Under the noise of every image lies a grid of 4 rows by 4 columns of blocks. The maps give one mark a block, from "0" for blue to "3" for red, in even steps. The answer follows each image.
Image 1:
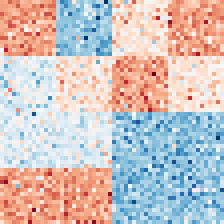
3023
1232
1100
3300
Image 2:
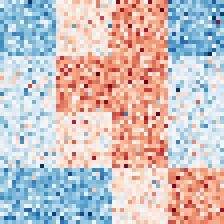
0230
1331
1231
0023
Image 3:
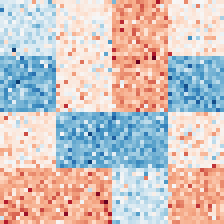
1232
0230
2002
3313
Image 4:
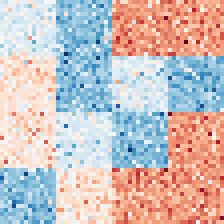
1033
2010
2103
0233
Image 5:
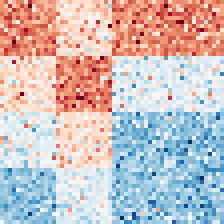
3233
2311
1200
0100
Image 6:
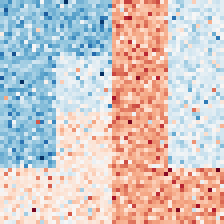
0031
0131
0231
2233
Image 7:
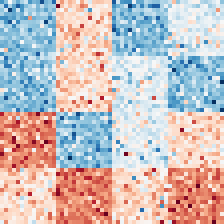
0201
0210
3012
2323
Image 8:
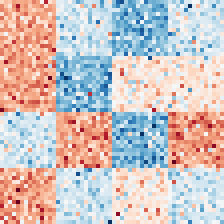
3101
3022
1303
3121
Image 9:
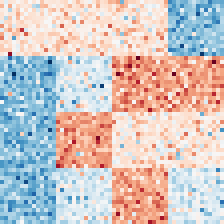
2220
0133
0322
0131
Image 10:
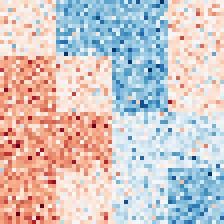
2002
3202
3311
3210
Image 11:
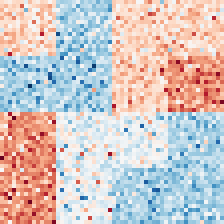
2022
0023
3110
3100
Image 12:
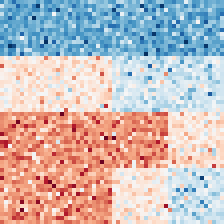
0000
2211
3332
3321
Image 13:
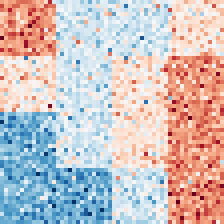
3112
2123
0123
0013
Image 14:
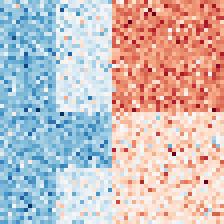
0133
0133
0022
0122
